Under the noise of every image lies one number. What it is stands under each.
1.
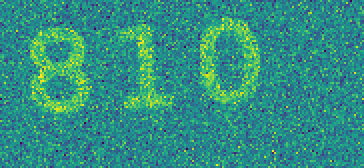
810
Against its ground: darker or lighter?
lighter
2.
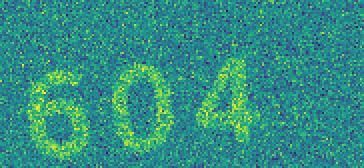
604
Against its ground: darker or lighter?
lighter
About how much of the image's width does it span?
two thirds
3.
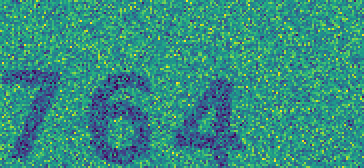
764
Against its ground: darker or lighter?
darker
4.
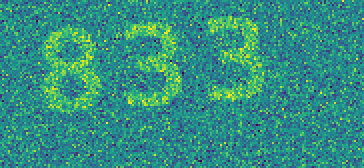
833
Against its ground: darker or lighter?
lighter
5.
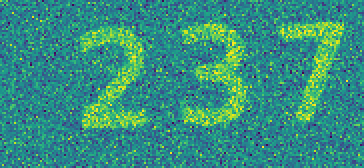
237
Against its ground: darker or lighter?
lighter
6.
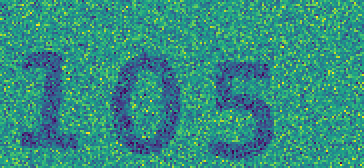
105
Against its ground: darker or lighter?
darker
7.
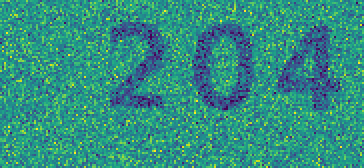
204
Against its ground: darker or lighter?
darker
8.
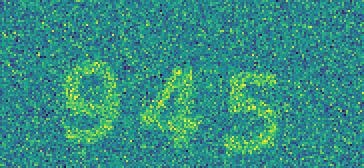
945
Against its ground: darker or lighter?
lighter
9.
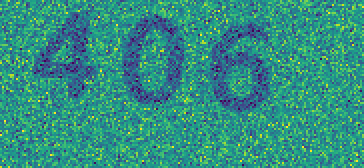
406
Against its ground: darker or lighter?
darker
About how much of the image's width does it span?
two thirds
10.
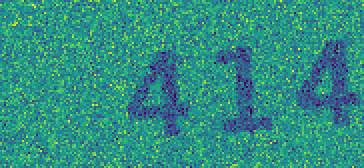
414
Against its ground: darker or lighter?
darker
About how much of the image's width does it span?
two thirds
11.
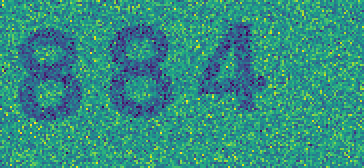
884
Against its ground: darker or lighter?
darker
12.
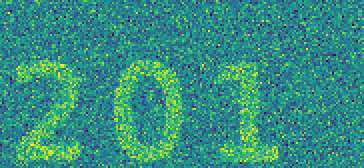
201
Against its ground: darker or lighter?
lighter
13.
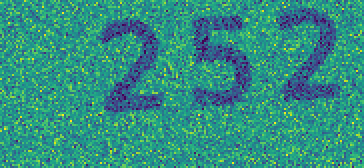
252
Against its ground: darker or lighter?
darker
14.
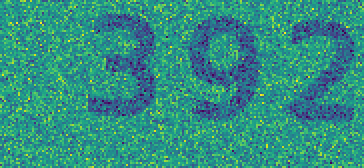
392
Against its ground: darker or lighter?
darker
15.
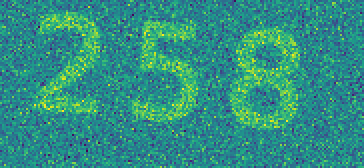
258
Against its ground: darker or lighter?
lighter
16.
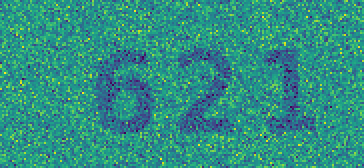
621
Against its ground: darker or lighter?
darker
